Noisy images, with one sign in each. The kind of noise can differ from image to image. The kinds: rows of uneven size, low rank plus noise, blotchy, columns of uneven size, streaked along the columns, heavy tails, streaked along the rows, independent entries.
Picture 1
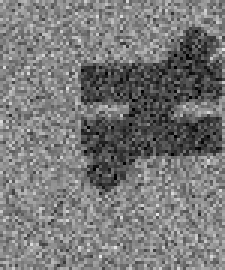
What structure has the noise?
independent entries
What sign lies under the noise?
not-equal sign
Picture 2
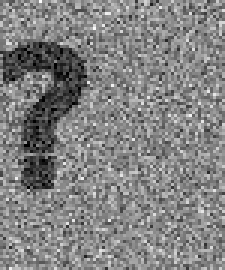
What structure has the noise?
independent entries
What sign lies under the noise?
question mark
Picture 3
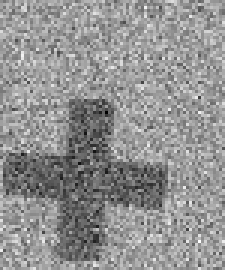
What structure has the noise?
low rank plus noise
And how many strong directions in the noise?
one
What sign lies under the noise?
plus sign
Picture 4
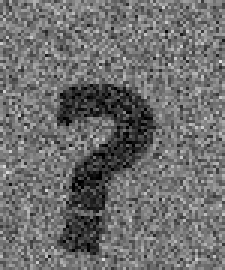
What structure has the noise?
independent entries
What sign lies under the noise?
question mark
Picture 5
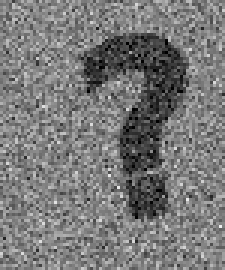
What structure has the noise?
independent entries
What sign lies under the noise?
question mark
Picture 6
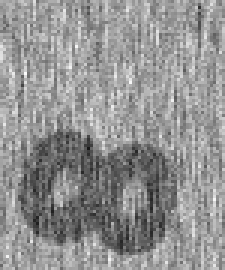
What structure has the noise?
streaked along the columns
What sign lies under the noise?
infinity sign
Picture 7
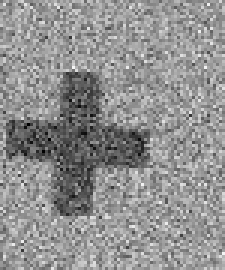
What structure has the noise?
low rank plus noise
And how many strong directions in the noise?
five to eight
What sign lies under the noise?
plus sign
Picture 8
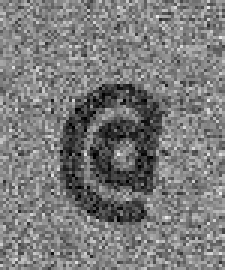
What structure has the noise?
low rank plus noise
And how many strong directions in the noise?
one
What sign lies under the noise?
at sign
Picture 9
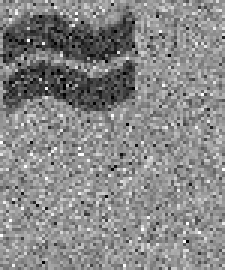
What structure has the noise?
heavy tails
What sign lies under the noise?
approximately sign
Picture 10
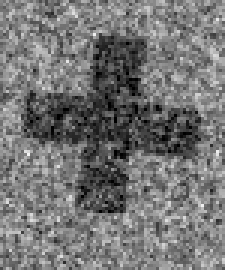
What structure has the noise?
blotchy
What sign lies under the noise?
plus sign
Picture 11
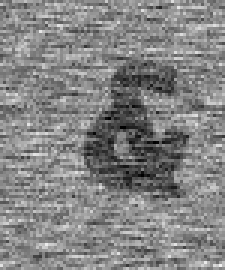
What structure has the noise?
streaked along the rows
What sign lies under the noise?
ampersand
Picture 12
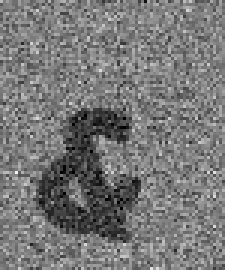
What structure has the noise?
low rank plus noise
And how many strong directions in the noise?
three or four
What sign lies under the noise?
ampersand
